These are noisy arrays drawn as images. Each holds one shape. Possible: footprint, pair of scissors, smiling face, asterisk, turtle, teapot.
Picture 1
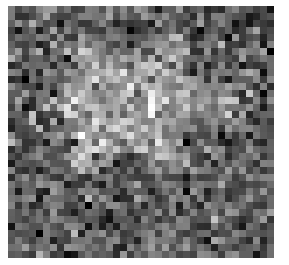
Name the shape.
turtle
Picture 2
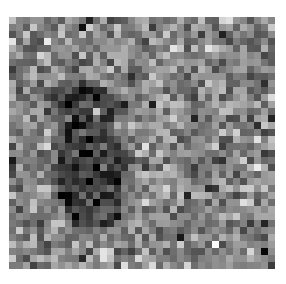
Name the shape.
footprint
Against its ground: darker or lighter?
darker
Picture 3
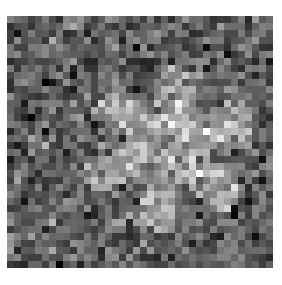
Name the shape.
asterisk
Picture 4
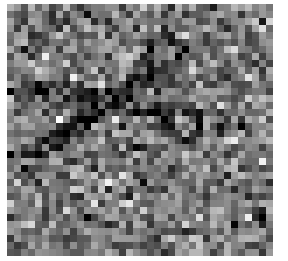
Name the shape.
pair of scissors
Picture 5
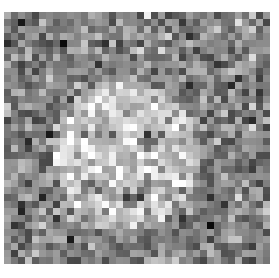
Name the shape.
smiling face
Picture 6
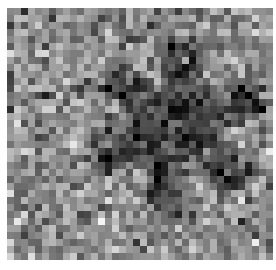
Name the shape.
asterisk
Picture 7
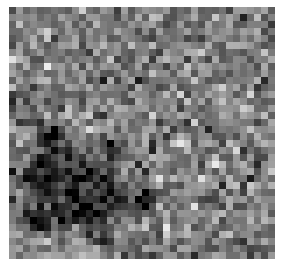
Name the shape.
turtle
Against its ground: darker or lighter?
darker
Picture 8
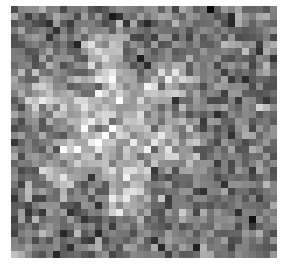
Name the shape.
asterisk
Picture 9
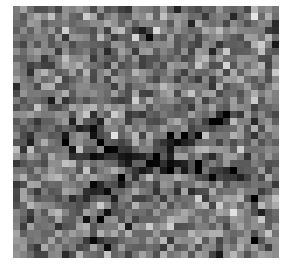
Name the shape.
pair of scissors
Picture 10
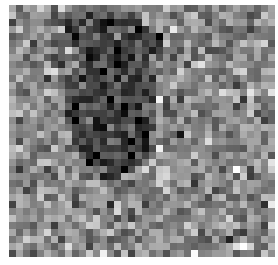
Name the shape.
footprint
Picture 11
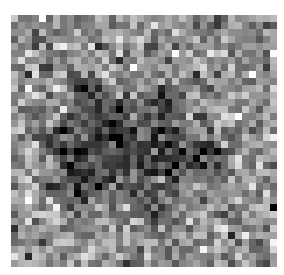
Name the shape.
turtle
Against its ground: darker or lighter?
darker
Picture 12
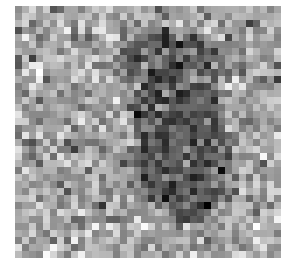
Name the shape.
footprint
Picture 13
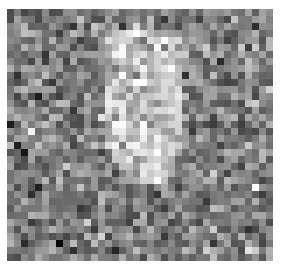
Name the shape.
footprint
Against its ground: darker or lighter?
lighter
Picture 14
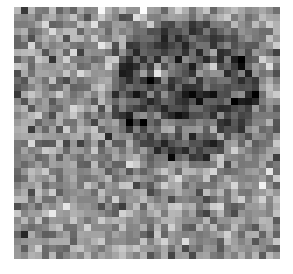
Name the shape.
smiling face
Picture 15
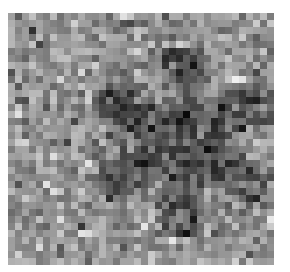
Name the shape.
asterisk
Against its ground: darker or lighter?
darker
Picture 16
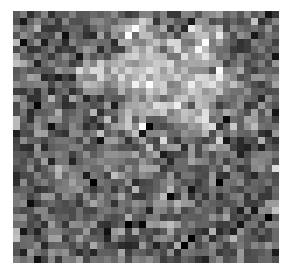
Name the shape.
turtle
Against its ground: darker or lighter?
lighter
